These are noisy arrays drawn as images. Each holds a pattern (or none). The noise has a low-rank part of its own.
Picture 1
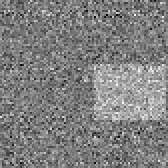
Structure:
one block
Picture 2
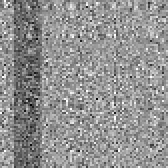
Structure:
one band of columns
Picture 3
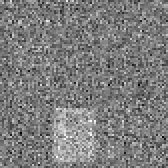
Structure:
one block
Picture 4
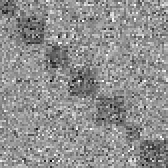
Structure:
blocks along the diagonal
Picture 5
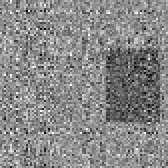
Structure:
one block
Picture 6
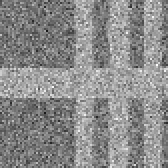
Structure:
bands of rows crossing bands of columns
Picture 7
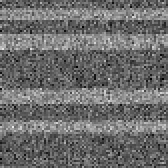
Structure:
bands of rows
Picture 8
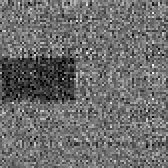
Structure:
one block
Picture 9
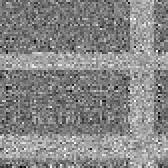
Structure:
bands of rows crossing bands of columns
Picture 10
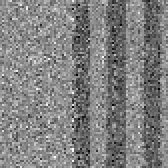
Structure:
bands of columns
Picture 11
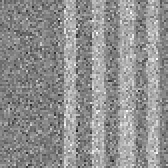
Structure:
bands of columns
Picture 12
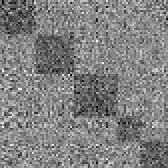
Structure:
blocks along the diagonal
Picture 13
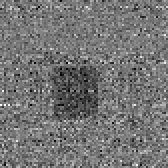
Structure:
one block
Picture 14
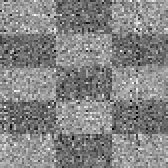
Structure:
a checkerboard
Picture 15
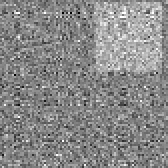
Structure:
one block
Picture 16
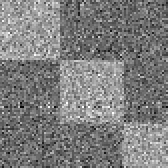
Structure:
blocks along the diagonal
